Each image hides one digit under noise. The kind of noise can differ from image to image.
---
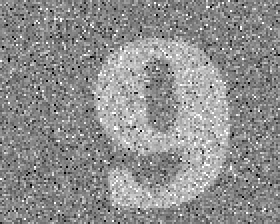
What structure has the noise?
heavy tails
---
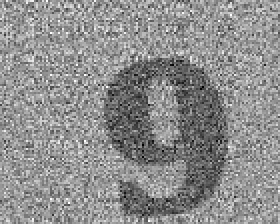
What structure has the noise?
low rank plus noise
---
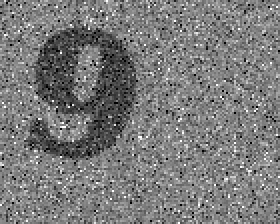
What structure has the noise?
heavy tails
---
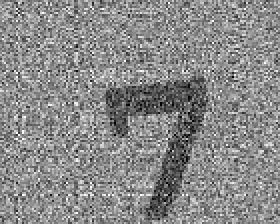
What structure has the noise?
low rank plus noise
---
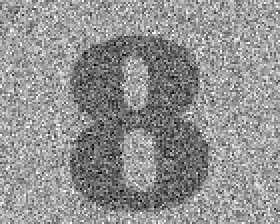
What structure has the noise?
independent entries
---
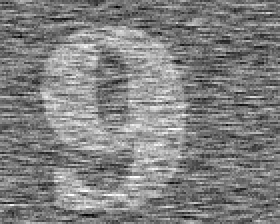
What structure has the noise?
streaked along the rows
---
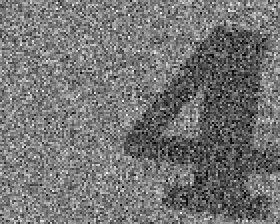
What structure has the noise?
independent entries
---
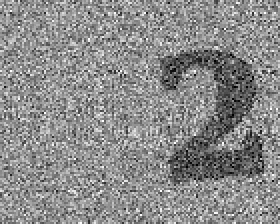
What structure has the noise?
low rank plus noise
